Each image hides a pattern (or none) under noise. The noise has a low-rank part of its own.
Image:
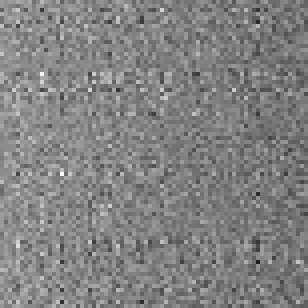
a smooth slope
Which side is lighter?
left
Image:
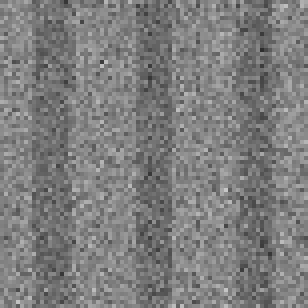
vertical stripes
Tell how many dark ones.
3
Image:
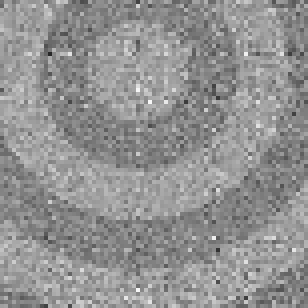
rings round one point
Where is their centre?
top middle
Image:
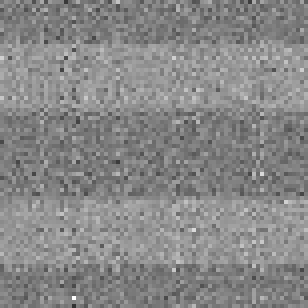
horizontal stripes
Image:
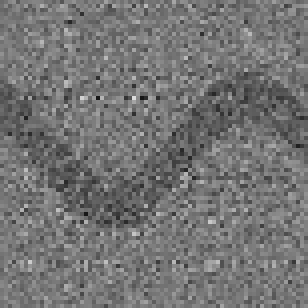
a wavy band
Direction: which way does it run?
left to right
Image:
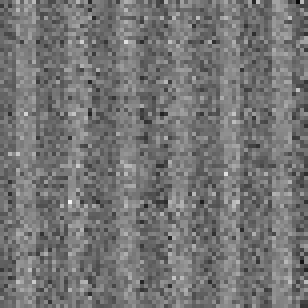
vertical stripes
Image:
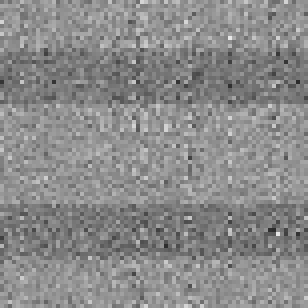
horizontal stripes
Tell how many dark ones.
2
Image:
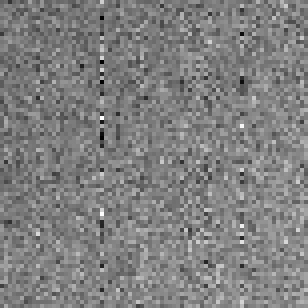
a smooth slope
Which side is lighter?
bottom right
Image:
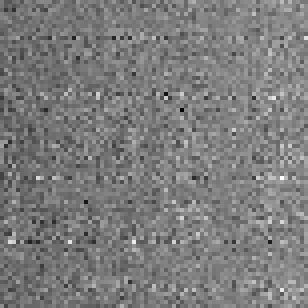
a smooth slope
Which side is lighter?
right
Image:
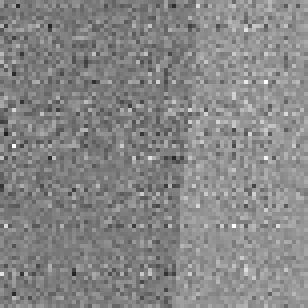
a sharp edge
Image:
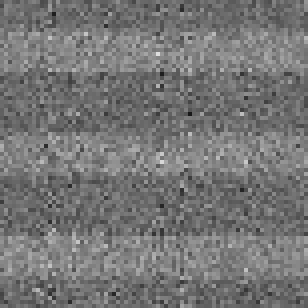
horizontal stripes
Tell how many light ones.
3
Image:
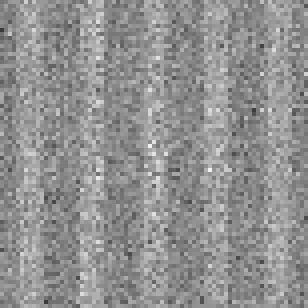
vertical stripes
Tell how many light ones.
5
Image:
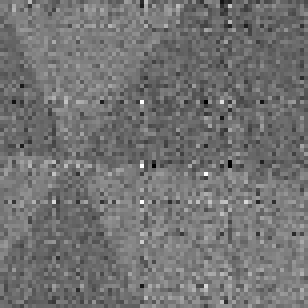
spokes from one point
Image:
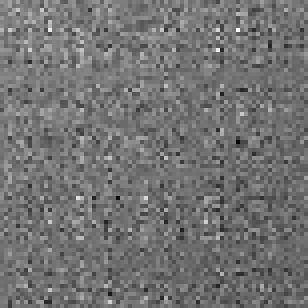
a smooth slope
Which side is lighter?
top left
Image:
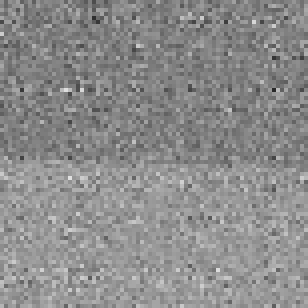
a sharp edge
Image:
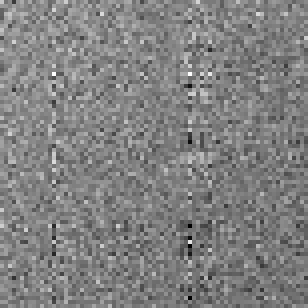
a smooth slope
